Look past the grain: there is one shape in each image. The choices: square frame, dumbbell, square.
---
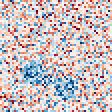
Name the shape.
dumbbell
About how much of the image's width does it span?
half
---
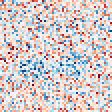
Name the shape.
dumbbell
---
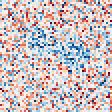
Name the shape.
dumbbell
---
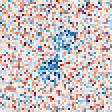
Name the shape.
dumbbell
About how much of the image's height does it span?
half
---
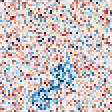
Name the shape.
dumbbell
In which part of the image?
bottom middle
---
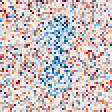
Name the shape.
dumbbell
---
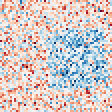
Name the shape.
square
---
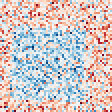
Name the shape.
square
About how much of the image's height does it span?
two thirds
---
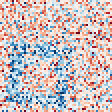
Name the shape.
square frame
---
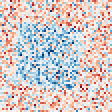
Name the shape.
square
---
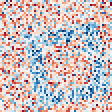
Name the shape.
square frame
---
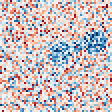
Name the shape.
dumbbell
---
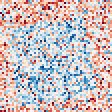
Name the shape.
square
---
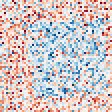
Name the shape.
square
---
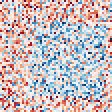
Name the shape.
square
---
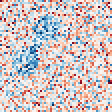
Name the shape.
dumbbell
